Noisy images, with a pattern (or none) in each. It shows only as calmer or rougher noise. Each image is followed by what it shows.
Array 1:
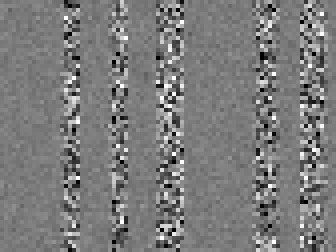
bands of columns
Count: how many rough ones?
5
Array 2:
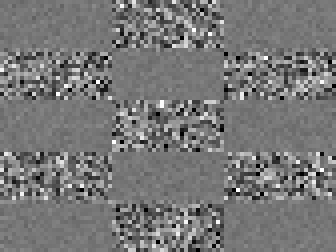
a checkerboard
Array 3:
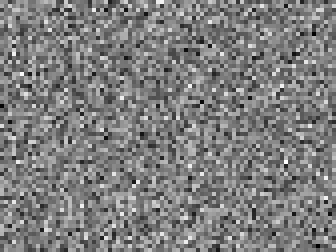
only noise
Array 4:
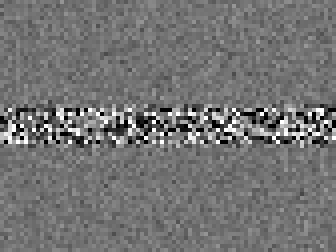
one band of rows
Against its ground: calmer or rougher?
rougher
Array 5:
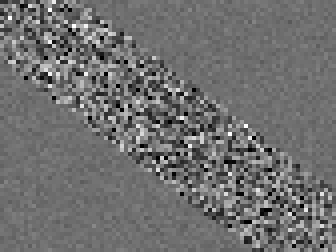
a diagonal band
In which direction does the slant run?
top left to bottom right
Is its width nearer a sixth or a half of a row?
a half
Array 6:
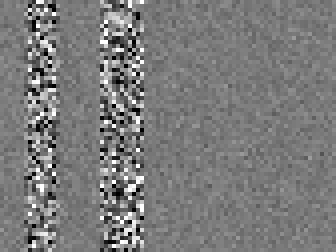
bands of columns
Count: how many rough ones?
2
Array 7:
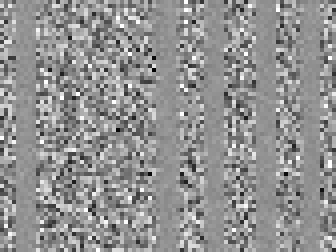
bands of columns
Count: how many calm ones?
5
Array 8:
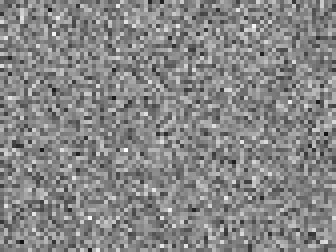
only noise
